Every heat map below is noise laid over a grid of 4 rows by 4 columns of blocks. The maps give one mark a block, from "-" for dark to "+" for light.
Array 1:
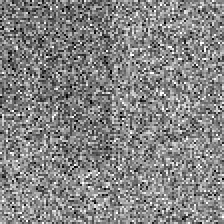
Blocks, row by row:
- - + +
- - + +
+ - + +
+ + + +
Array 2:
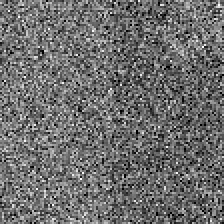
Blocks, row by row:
+ + - +
+ + - -
+ + - -
+ + - -
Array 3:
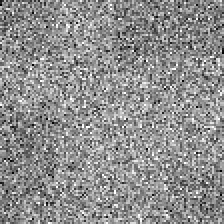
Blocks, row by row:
- + - -
+ + + +
- + + +
- + + -
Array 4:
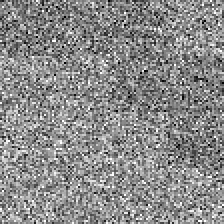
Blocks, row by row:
- - - +
+ + - -
+ + + -
+ + + +
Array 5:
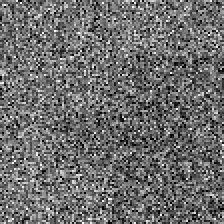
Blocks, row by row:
+ + + +
+ + - -
+ - - -
+ + - -
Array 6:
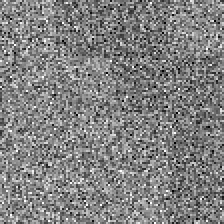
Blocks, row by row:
+ - - +
+ + - -
+ + + -
+ + + -
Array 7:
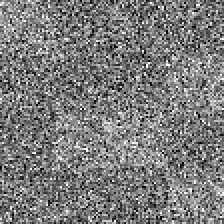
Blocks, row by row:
+ - - -
- - - +
- + + -
- - - +
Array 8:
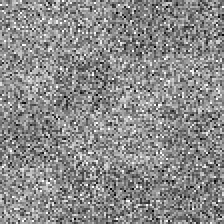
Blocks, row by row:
+ + - -
+ - + +
- + + -
+ - - -
